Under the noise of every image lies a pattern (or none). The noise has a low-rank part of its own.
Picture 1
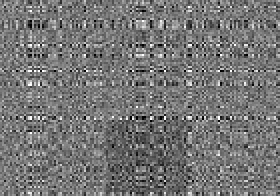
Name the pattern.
one block
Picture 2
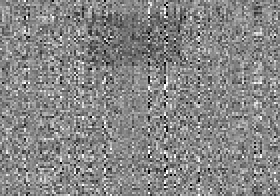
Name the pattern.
one block
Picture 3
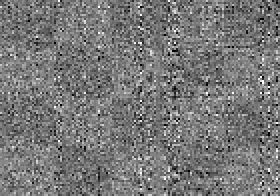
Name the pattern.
a checkerboard
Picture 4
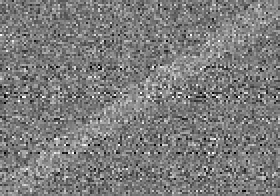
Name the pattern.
a diagonal band
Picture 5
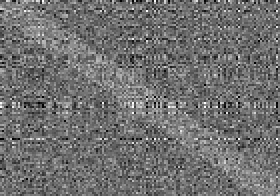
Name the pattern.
a diagonal band
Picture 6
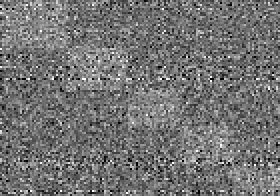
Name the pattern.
blocks along the diagonal
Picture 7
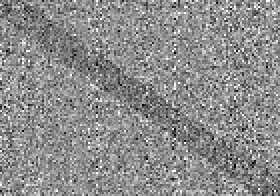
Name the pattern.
a diagonal band
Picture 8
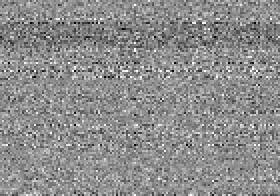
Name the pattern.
one band of rows
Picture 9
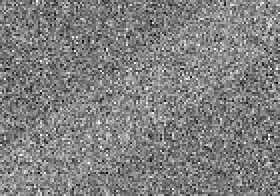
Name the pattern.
a diagonal band
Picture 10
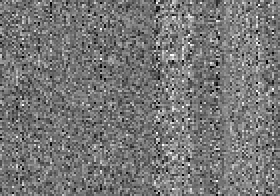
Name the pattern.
bands of columns
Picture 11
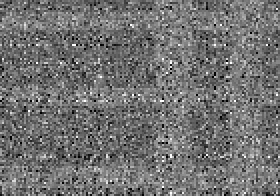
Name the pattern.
bands of rows crossing bands of columns
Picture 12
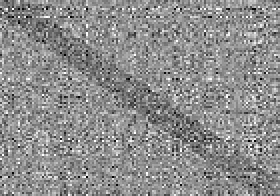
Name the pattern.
a diagonal band
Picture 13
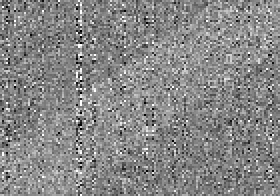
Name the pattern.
a diagonal band
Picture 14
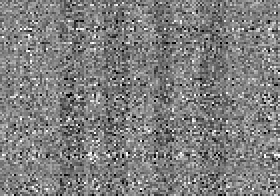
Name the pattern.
bands of columns
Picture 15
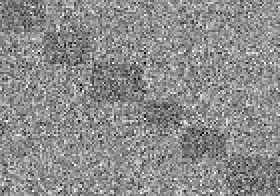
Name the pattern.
blocks along the diagonal
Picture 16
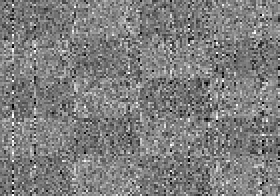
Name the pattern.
a checkerboard
